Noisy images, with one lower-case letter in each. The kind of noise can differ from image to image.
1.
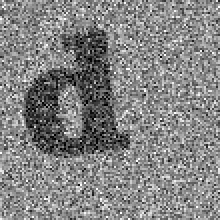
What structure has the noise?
independent entries
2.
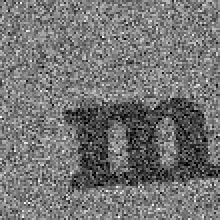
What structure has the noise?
independent entries
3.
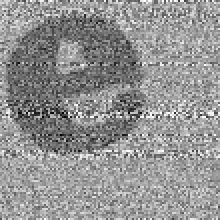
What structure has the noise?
rows of uneven size
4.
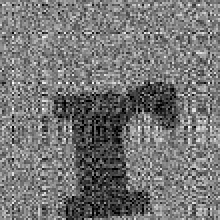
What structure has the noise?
low rank plus noise
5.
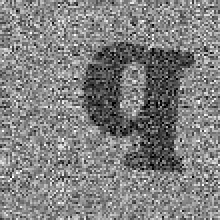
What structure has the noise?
low rank plus noise
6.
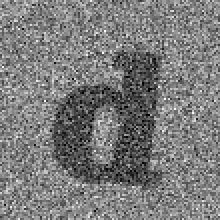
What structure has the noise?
independent entries
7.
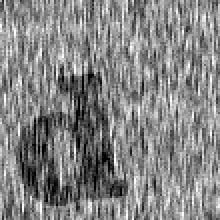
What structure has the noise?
streaked along the columns
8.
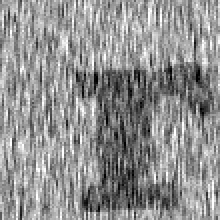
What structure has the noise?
streaked along the columns
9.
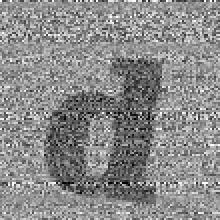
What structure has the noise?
rows of uneven size
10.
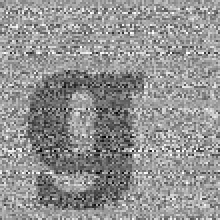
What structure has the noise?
rows of uneven size
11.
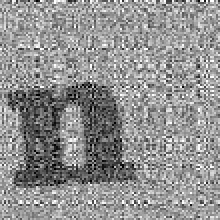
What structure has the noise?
low rank plus noise
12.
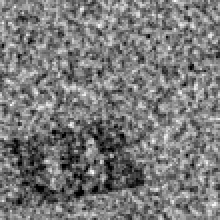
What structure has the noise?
blotchy
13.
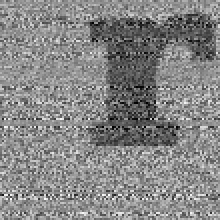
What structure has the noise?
rows of uneven size
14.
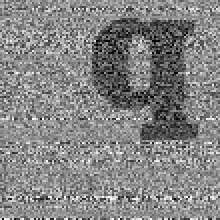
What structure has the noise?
rows of uneven size
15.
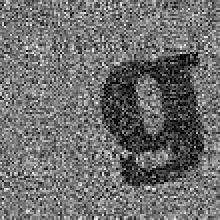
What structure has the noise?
low rank plus noise
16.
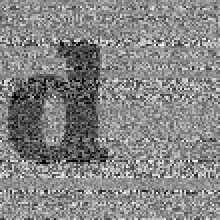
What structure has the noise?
rows of uneven size
